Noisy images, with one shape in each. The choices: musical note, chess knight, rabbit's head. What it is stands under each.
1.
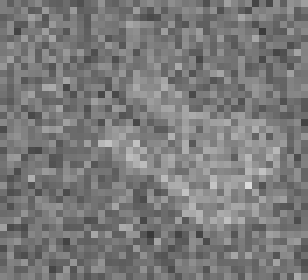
rabbit's head
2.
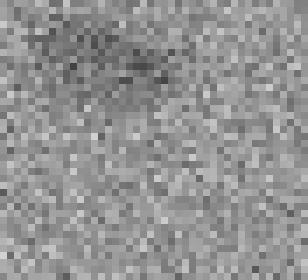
chess knight
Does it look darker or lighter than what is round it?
darker
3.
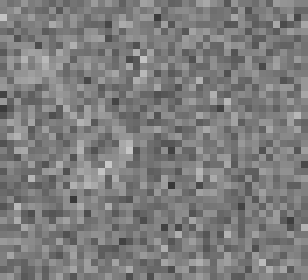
musical note
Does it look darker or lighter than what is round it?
lighter
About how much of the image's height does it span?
half
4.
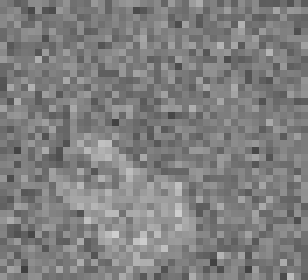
rabbit's head
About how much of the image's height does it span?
half
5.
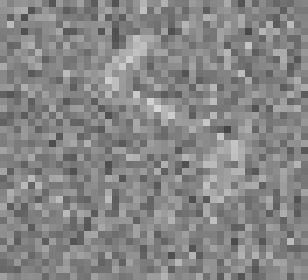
musical note
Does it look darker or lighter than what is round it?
lighter
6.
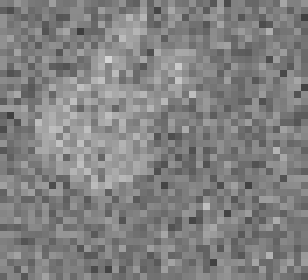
rabbit's head
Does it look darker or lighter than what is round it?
lighter
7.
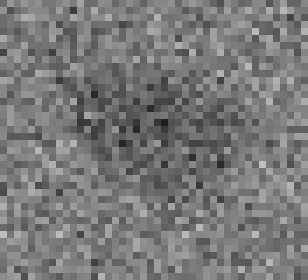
chess knight
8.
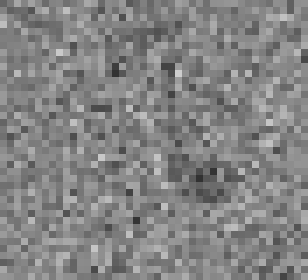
musical note
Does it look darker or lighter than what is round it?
darker
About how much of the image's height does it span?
two thirds
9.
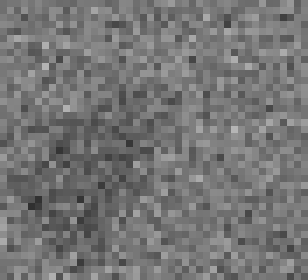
chess knight
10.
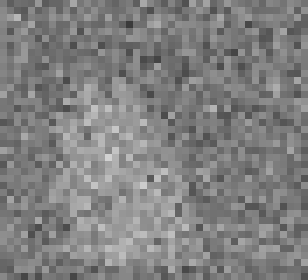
chess knight
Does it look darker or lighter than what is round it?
lighter
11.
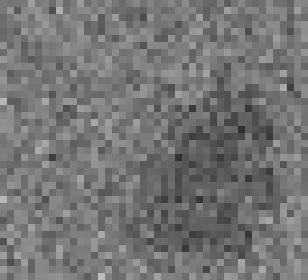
chess knight
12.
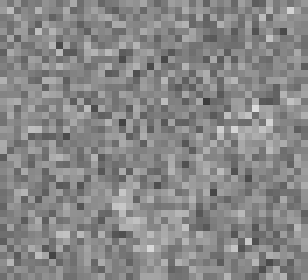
musical note
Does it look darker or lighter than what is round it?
lighter
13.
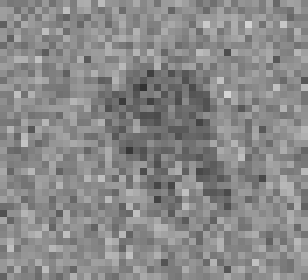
rabbit's head
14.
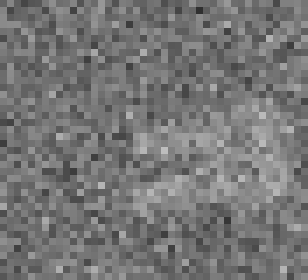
rabbit's head
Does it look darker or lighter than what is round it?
lighter
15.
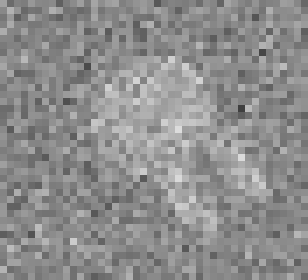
rabbit's head
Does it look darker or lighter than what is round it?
lighter
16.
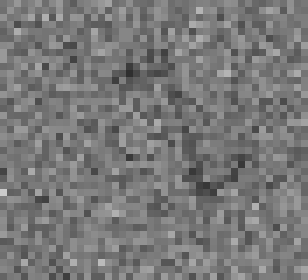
musical note
